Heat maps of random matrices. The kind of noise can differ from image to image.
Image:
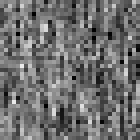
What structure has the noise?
streaked along the columns
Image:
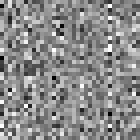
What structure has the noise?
columns of uneven size
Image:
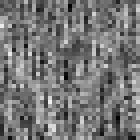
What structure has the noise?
streaked along the columns
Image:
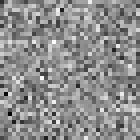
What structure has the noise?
independent entries
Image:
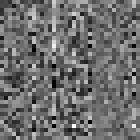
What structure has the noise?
columns of uneven size
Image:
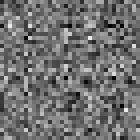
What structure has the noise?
low rank plus noise
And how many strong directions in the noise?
two
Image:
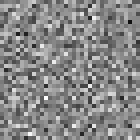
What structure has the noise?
low rank plus noise
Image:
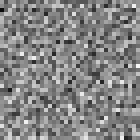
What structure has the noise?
independent entries
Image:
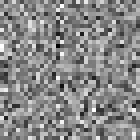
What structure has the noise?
low rank plus noise
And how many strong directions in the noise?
five to eight
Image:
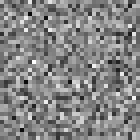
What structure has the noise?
low rank plus noise
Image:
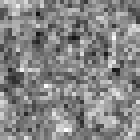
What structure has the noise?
blotchy
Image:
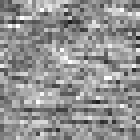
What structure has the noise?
streaked along the rows
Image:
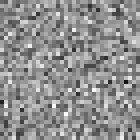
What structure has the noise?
independent entries
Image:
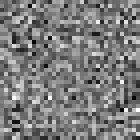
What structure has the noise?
low rank plus noise
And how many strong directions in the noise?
two
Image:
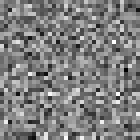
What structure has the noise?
low rank plus noise
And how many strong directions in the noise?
three or four
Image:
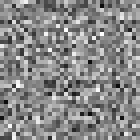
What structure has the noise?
low rank plus noise
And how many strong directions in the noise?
one
